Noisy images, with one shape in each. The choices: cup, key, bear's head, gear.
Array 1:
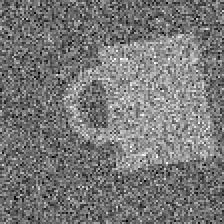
light cup
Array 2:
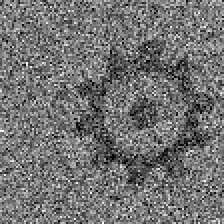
dark gear
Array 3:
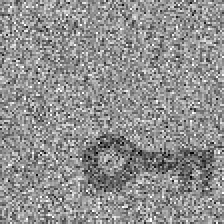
dark key
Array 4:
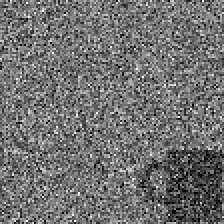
dark cup, bottom right
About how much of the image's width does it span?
a third
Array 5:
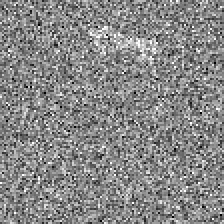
light key, top middle
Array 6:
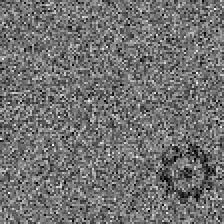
dark gear, bottom right
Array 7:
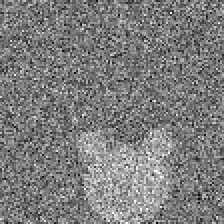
light bear's head, bottom middle
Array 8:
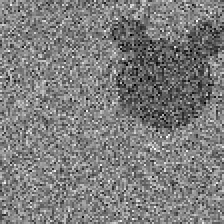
dark bear's head
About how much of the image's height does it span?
half
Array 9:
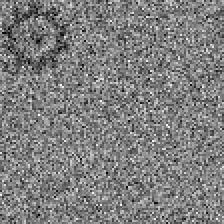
dark gear, top left
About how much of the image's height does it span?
a third
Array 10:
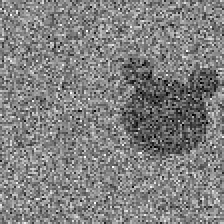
dark bear's head, middle right
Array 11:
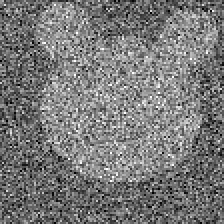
light bear's head
